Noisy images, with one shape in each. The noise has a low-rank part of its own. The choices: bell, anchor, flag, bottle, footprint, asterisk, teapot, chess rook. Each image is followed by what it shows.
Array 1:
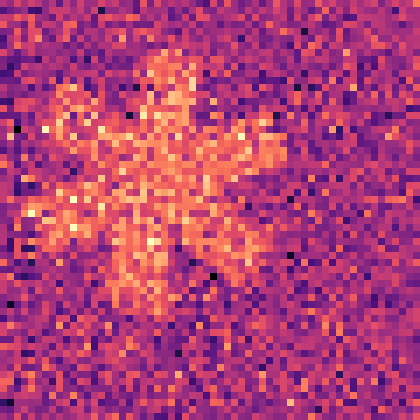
light asterisk
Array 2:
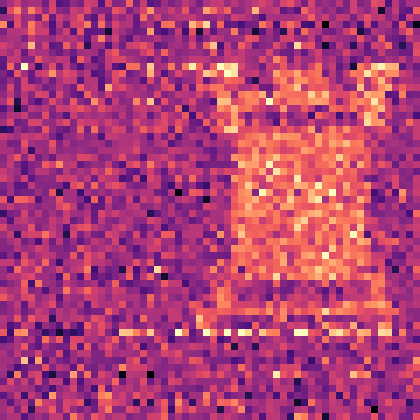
light chess rook
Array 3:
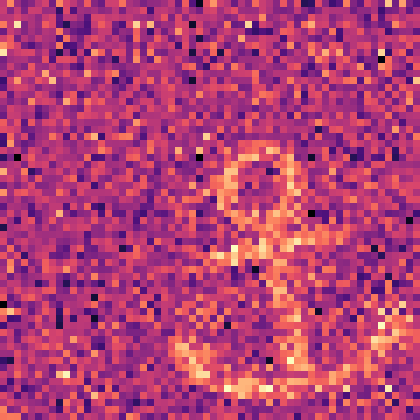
light anchor
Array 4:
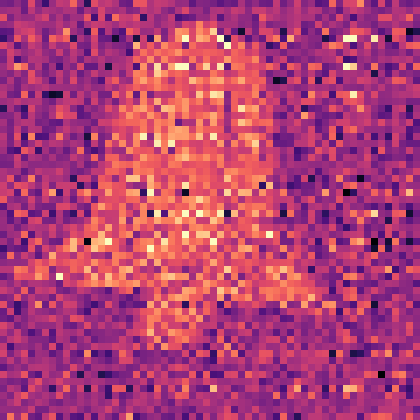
light bell
